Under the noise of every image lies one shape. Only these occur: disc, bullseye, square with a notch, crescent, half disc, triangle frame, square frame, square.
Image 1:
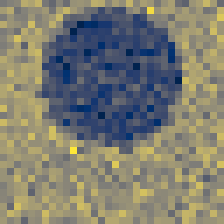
disc
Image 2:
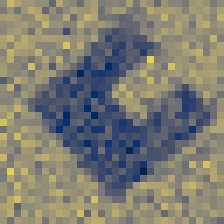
square with a notch
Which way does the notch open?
up and right
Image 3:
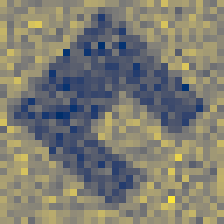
square with a notch
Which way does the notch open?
down and right
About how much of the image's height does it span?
nearly all
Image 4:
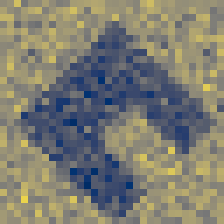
square with a notch
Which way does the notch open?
down and right
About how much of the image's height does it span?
nearly all
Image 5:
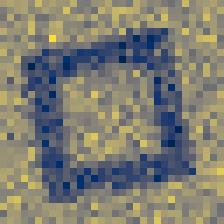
square frame
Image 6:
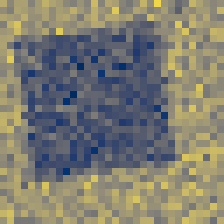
square
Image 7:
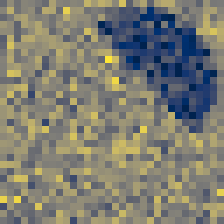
half disc
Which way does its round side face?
up and right
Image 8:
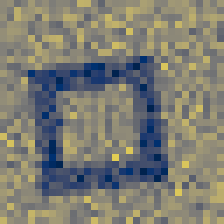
square frame
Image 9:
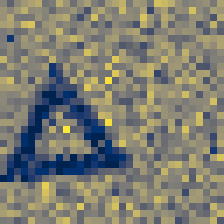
triangle frame
